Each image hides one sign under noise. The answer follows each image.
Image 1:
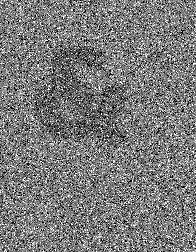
ampersand
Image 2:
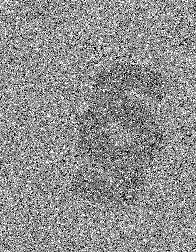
section sign
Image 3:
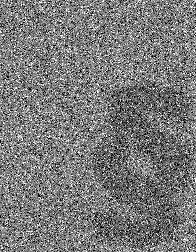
section sign
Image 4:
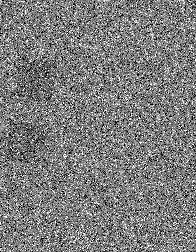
colon
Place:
middle left
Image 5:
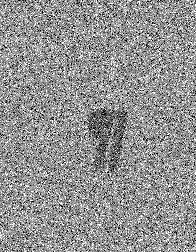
pilcrow
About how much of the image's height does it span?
a quarter
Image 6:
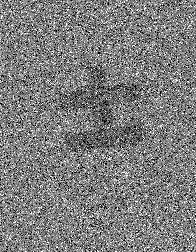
plus-minus sign
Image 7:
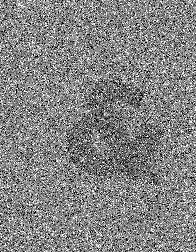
ampersand
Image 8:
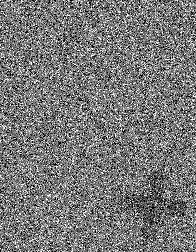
plus sign
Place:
bottom right
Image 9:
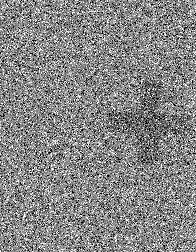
plus sign
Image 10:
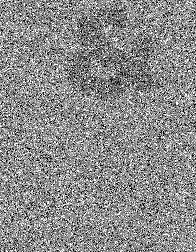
ampersand
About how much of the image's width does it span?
half
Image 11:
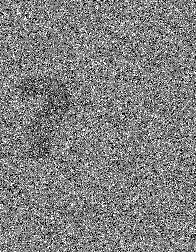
question mark
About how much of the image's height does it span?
a third
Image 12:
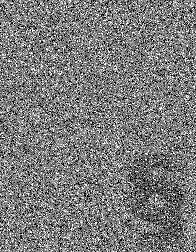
section sign
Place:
bottom right
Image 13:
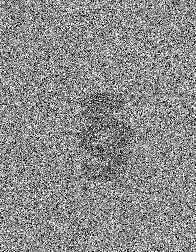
section sign
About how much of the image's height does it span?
a third
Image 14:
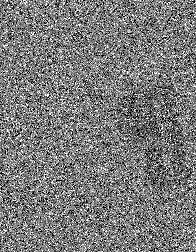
pilcrow
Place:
middle right
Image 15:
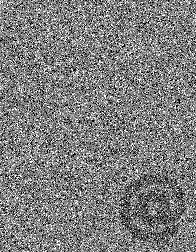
at sign
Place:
bottom right
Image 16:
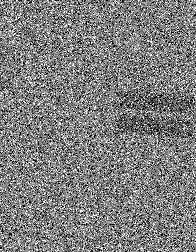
equals sign
